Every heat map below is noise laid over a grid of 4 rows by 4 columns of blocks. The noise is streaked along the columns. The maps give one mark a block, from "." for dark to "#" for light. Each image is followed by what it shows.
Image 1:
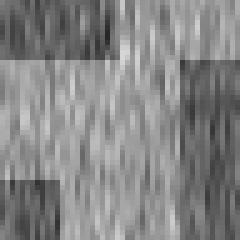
. . # #
# # # .
# # # .
. # # .
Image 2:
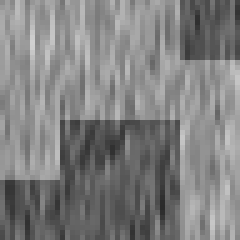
# # # .
# # # #
# . . #
. . . #
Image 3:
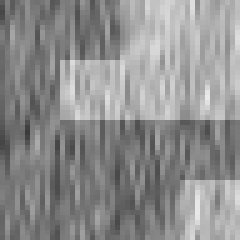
. . # #
. # # #
. . . .
. . . #
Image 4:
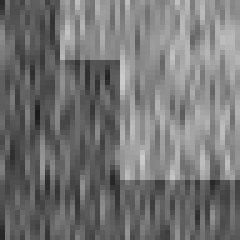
. # # #
. . # #
. . # #
. . . .
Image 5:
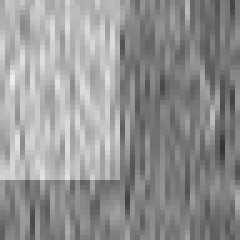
# # . .
# # . .
# # . .
. . . .
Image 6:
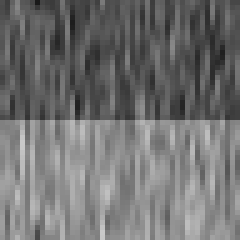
. . . .
. . . .
# # # #
# # # #
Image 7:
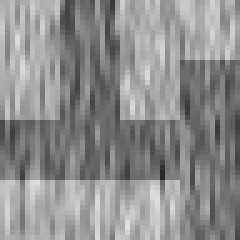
# . # #
# . # .
. . . .
# # # .
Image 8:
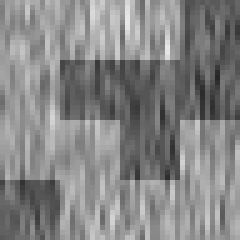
# # # .
# . . .
# # . #
. # # #
